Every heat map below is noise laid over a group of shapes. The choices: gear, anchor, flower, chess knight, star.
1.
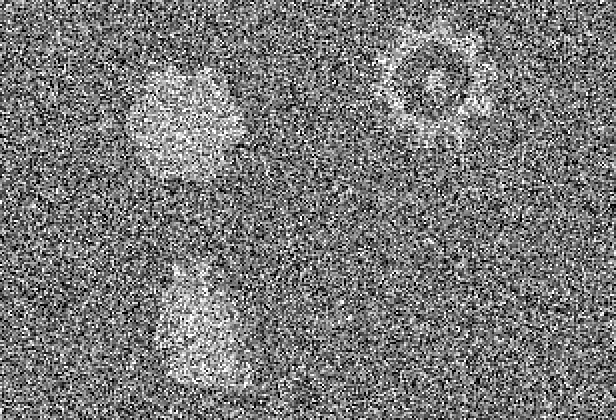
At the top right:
gear
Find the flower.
top left
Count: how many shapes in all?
3
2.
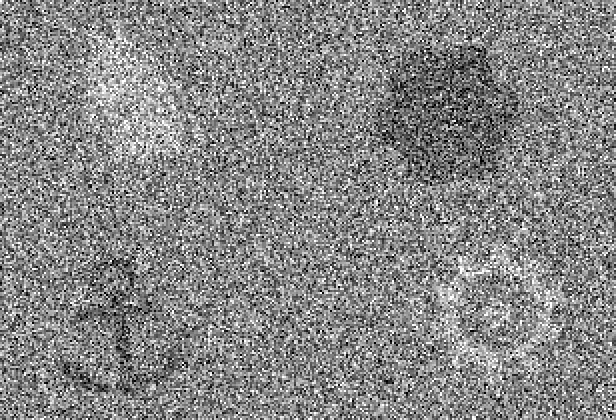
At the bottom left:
anchor
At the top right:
flower
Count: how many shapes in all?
4
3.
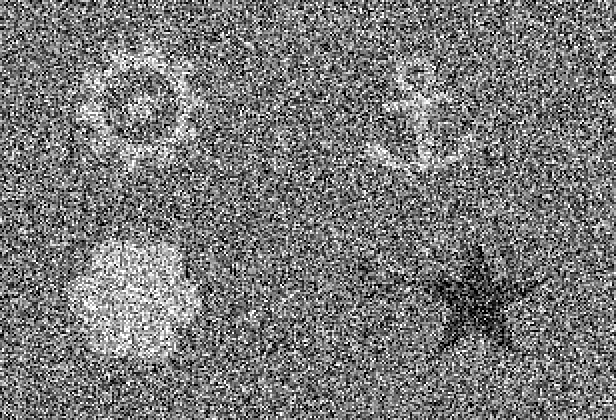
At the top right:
anchor
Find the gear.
top left
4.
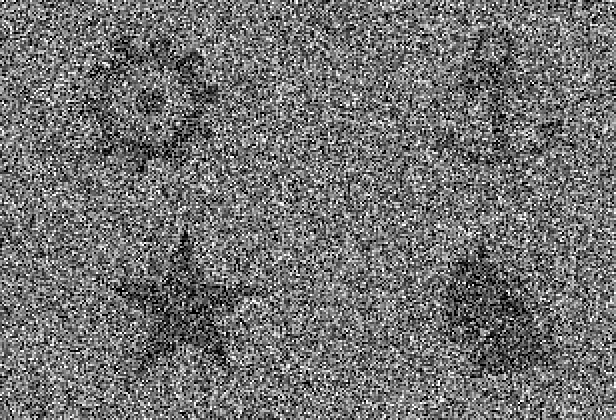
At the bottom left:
star
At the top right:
anchor
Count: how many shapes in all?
4
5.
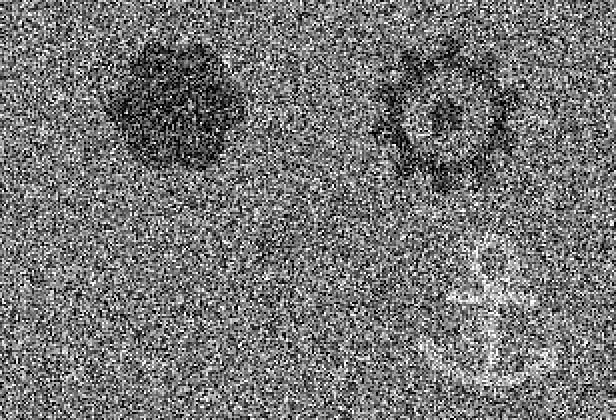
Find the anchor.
bottom right
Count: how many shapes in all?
3
